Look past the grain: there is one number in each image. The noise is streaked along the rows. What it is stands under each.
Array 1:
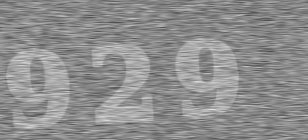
929
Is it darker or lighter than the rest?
lighter
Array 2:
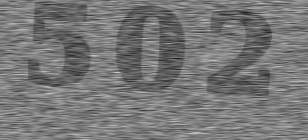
502
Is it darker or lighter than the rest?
darker
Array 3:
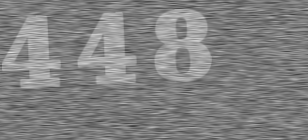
448
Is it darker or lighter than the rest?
lighter
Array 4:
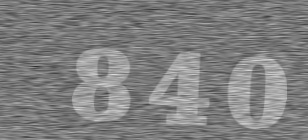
840
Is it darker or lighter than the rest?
lighter
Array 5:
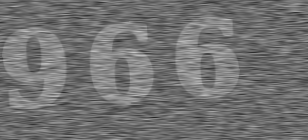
966
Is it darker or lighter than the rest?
lighter
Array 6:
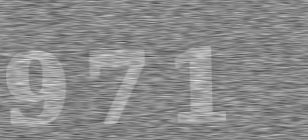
971
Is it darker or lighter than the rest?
lighter
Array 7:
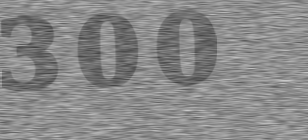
300
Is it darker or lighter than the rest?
darker
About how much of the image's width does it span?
two thirds
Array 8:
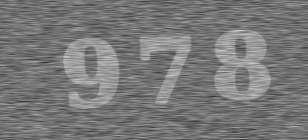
978
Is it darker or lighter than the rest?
lighter
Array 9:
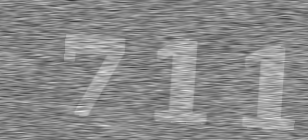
711
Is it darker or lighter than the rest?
lighter
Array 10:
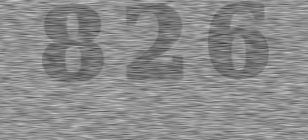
826
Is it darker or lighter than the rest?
darker
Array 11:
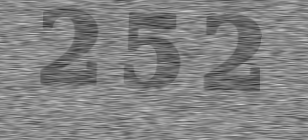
252
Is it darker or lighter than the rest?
darker
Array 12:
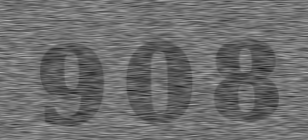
908
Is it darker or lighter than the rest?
darker
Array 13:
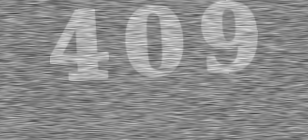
409
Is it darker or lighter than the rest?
lighter
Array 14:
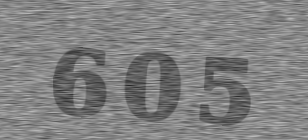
605
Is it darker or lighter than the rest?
darker
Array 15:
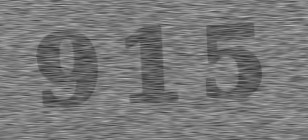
915
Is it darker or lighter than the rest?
darker
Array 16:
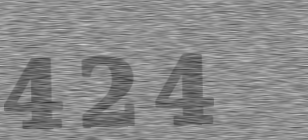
424
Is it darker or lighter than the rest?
darker
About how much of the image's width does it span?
two thirds
